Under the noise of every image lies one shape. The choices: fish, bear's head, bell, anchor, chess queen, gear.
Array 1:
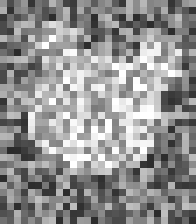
light bear's head
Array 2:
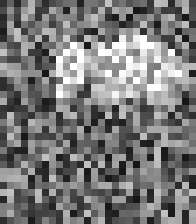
light fish
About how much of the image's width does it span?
two thirds
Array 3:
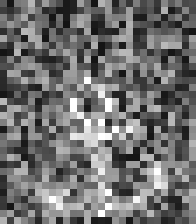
light anchor
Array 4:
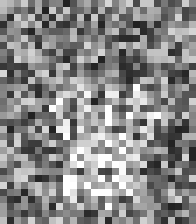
light chess queen
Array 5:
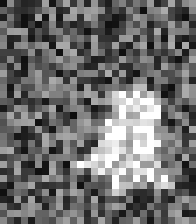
light bell
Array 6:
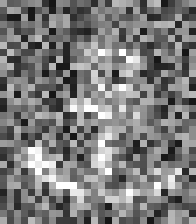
light anchor
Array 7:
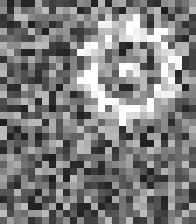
light gear
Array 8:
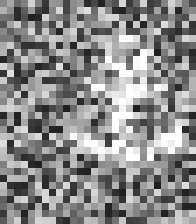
light anchor
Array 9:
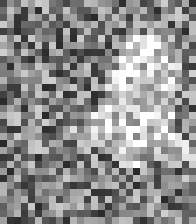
light bell
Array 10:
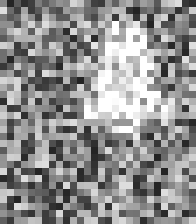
light bell
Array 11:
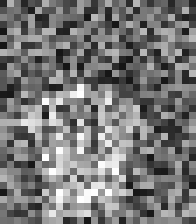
light chess queen
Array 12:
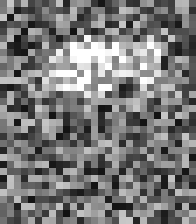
light fish
